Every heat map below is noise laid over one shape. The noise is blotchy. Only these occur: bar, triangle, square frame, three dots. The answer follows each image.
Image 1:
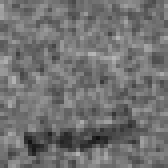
bar
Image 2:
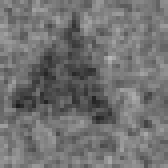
triangle
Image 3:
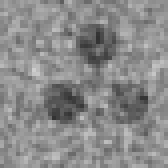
three dots
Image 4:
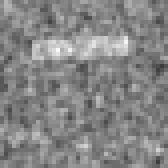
bar
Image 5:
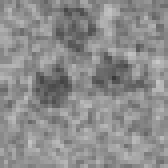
three dots
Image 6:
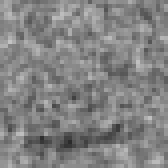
bar
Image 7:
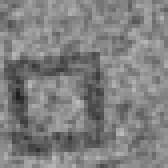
square frame
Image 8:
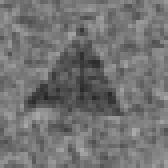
triangle
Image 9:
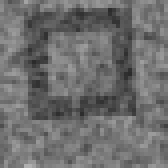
square frame
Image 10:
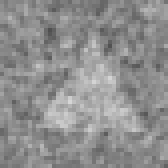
triangle
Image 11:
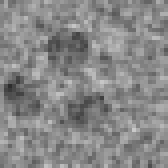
three dots
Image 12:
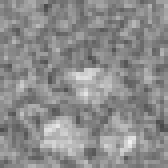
three dots
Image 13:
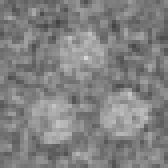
three dots
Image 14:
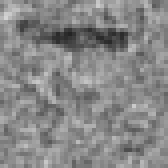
bar
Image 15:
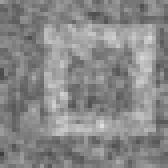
square frame
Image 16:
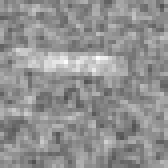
bar
